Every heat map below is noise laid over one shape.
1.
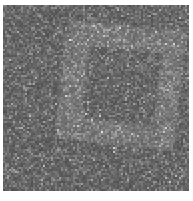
square frame
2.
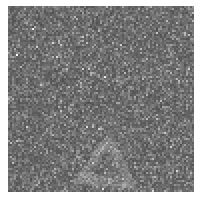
triangle frame
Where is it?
bottom middle
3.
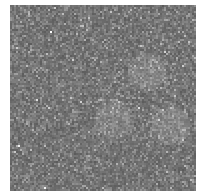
three dots
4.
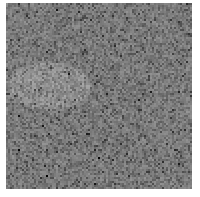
ellipse
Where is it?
middle left
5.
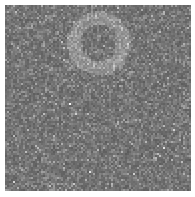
ring
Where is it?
top middle
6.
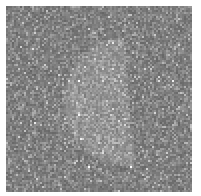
half disc
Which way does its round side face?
left
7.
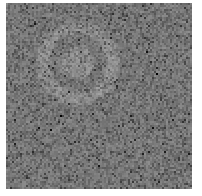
bullseye
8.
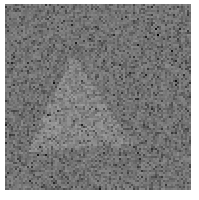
triangle
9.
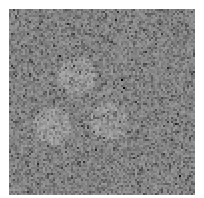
three dots
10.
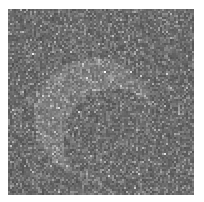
crescent
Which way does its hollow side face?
down and right
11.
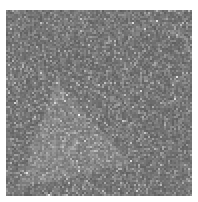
triangle
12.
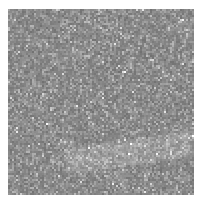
bar
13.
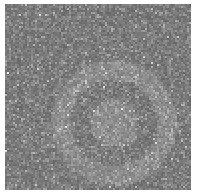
bullseye
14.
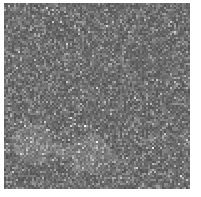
dumbbell
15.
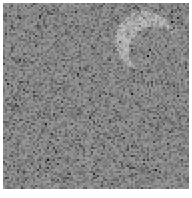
crescent
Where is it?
top right
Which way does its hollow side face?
down and right
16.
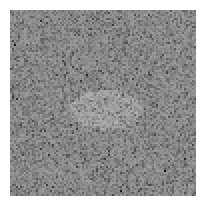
ellipse
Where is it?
centre
